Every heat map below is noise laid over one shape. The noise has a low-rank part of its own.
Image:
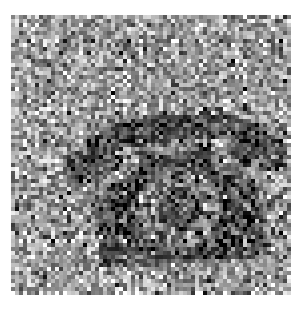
telephone
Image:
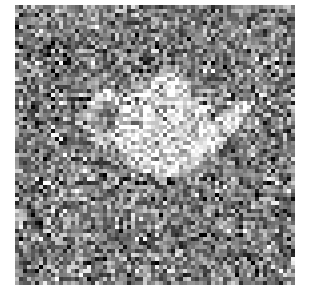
teapot
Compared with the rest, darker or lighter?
lighter
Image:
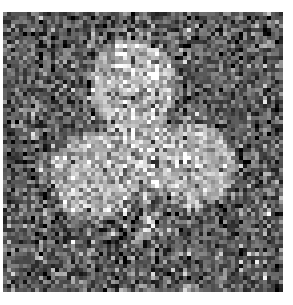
club
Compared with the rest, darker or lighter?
lighter
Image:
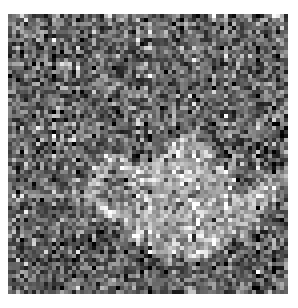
teapot
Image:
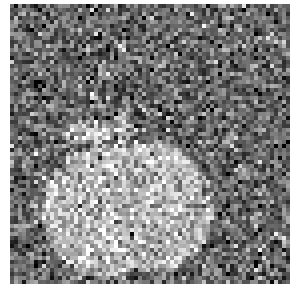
apple
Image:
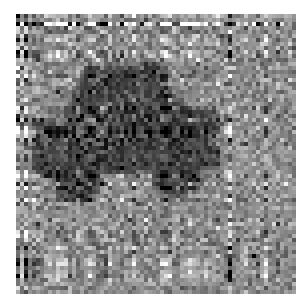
car
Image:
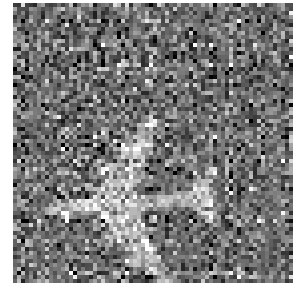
airplane
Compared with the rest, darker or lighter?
lighter
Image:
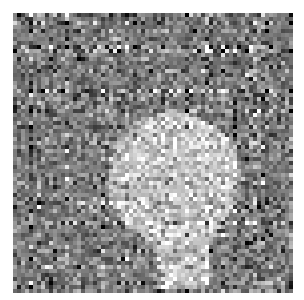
light bulb
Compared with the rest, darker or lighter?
lighter
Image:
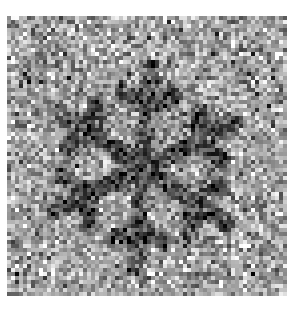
snowflake
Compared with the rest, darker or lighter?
darker
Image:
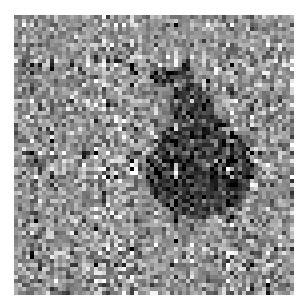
pear
